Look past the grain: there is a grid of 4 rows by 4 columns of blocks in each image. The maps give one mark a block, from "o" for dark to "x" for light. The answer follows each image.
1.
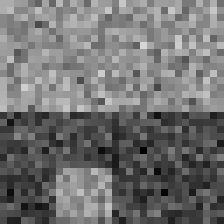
x x x x
x x x x
o o o o
o x o o
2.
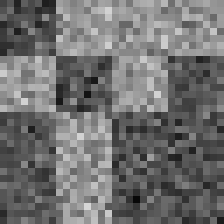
o x x x
x o x o
o x o o
o x o o
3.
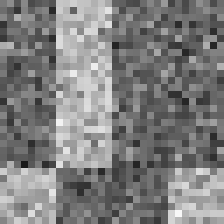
o x o o
o x o o
o x o o
x o o x
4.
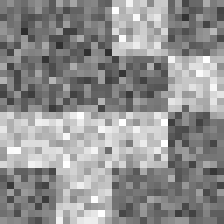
o o x o
o o o x
x x x o
o x o o
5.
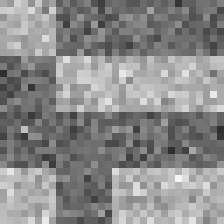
x o o o
o x x x
o o o o
x o x x
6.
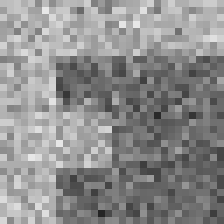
x x x x
x o o o
x x o o
x o o o
